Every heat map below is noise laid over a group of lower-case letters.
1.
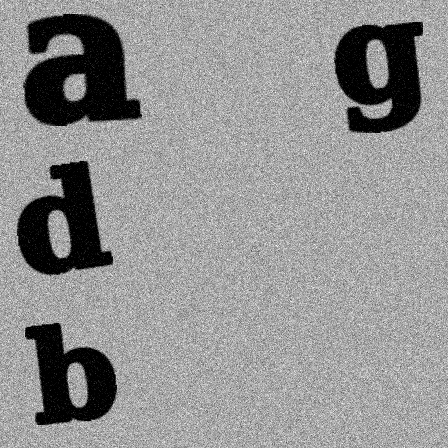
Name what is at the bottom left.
b
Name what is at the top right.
g
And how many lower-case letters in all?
4
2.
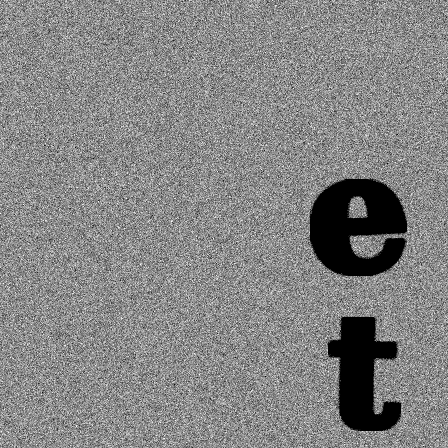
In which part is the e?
middle right
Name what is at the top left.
nothing
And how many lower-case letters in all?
2
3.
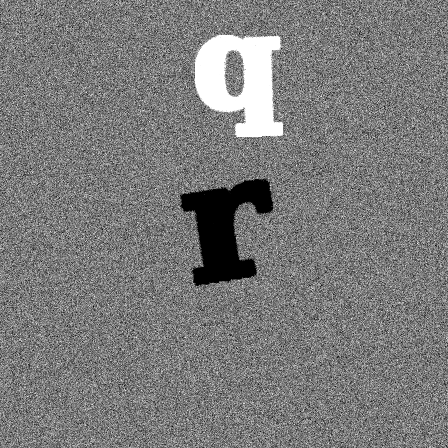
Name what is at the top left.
nothing
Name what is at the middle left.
nothing
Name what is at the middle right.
nothing
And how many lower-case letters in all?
2
